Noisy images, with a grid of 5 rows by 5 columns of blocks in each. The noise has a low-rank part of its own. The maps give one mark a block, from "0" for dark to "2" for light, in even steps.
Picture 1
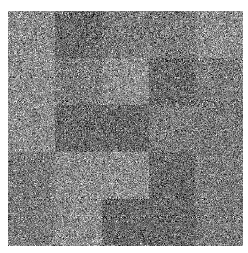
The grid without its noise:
2 0 1 1 2
2 1 2 0 1
2 0 0 1 1
1 2 2 0 1
1 2 0 0 1
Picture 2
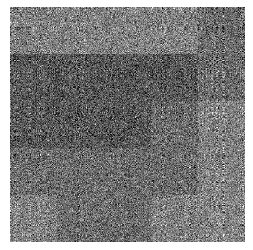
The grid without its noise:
2 2 2 2 1
0 0 0 0 1
0 0 0 1 2
1 1 1 1 2
2 1 1 2 2
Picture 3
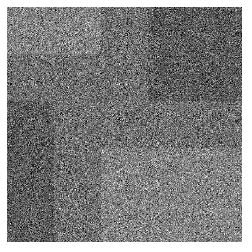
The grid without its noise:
2 2 1 0 0
1 1 1 0 0
0 1 1 1 1
0 1 2 2 2
0 1 2 2 2
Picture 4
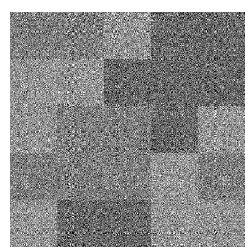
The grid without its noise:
1 1 2 0 0
2 2 0 0 0
2 1 1 0 2
1 1 1 2 1
2 0 0 2 2
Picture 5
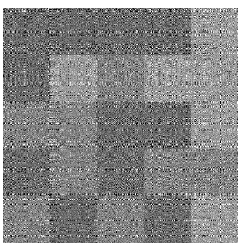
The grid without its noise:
0 0 0 0 2
0 2 1 2 2
1 1 0 0 2
0 1 0 1 1
1 0 1 0 2
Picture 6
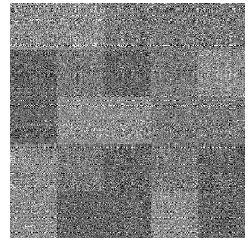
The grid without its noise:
2 2 1 1 1
0 1 0 1 2
0 2 2 1 1
2 1 0 1 0
2 0 0 2 0
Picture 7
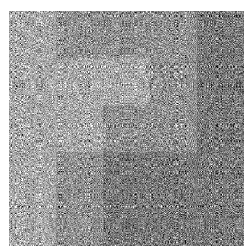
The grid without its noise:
2 1 1 1 0
2 2 2 1 0
2 2 1 1 0
2 1 0 0 0
2 1 0 0 0
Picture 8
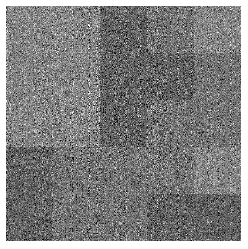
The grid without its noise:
2 2 0 1 2
2 2 0 0 1
2 2 0 1 1
0 1 1 1 2
0 1 1 0 0
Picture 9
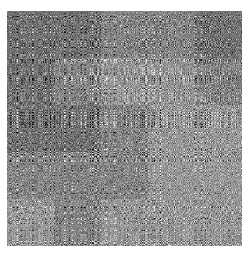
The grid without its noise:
0 0 1 1 0
0 1 2 2 1
0 0 1 2 2
1 1 1 2 2
2 1 2 2 2
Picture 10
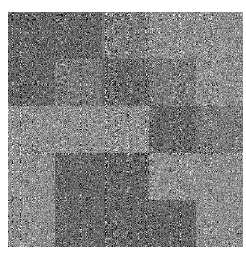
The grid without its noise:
0 0 1 2 2
0 1 0 1 2
2 2 2 0 1
2 0 0 2 2
2 0 0 0 2
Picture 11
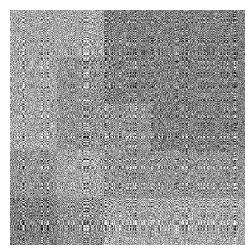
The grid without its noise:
2 2 0 0 0
2 1 0 0 0
2 1 1 0 0
1 2 1 1 1
0 1 2 2 2
